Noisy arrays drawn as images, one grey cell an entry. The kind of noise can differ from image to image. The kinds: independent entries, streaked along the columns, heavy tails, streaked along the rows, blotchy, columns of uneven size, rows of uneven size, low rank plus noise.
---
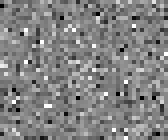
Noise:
heavy tails
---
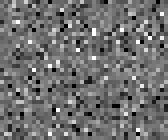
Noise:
heavy tails
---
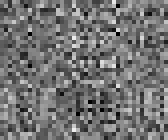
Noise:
low rank plus noise
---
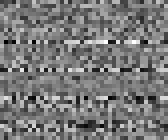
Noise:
rows of uneven size
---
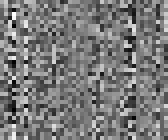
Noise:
columns of uneven size
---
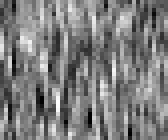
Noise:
streaked along the columns
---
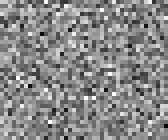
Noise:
independent entries
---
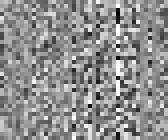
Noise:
columns of uneven size
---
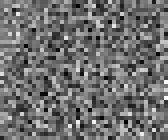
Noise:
independent entries
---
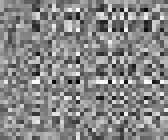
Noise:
low rank plus noise
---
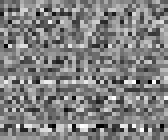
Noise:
rows of uneven size
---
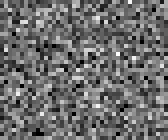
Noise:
independent entries
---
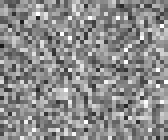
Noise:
independent entries
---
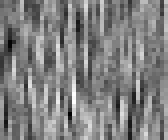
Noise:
streaked along the columns
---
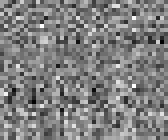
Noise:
low rank plus noise
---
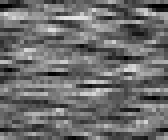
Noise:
streaked along the rows
